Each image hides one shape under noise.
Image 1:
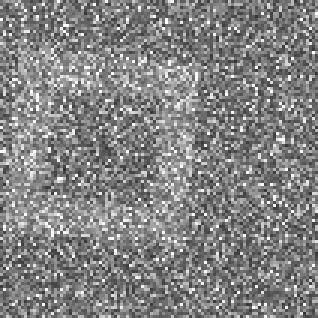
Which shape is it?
square frame
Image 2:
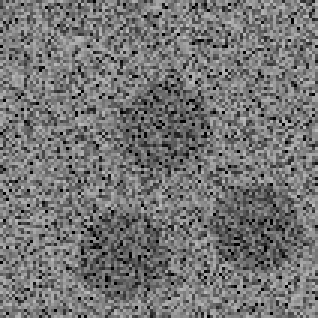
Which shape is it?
three dots
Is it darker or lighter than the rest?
darker
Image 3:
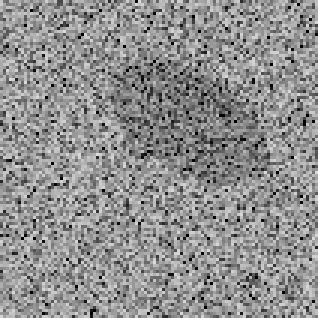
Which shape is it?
ellipse
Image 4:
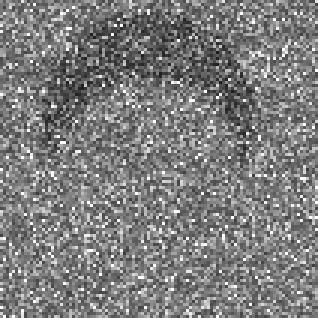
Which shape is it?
crescent
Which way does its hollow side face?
down
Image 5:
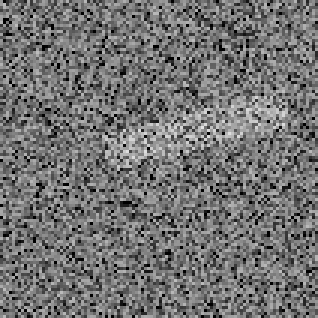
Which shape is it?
bar
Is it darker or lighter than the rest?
lighter
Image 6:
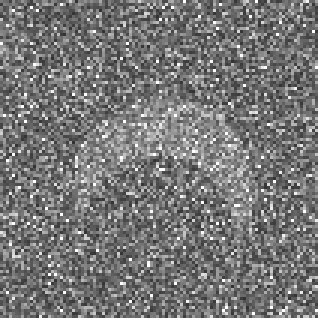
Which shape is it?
crescent
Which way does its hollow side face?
down
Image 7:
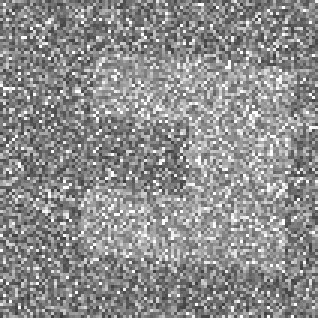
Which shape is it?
square with a notch
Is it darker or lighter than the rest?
lighter
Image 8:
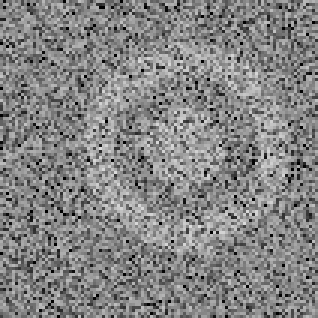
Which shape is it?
bullseye
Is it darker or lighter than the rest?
lighter
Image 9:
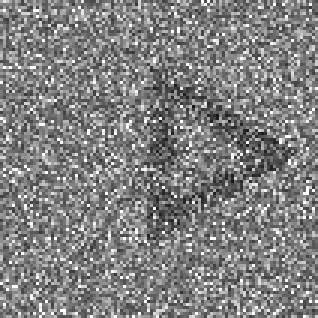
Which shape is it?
triangle frame
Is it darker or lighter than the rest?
darker
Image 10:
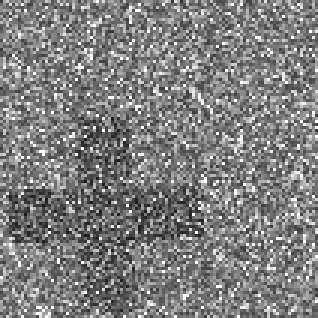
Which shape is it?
cross
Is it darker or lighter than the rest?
darker
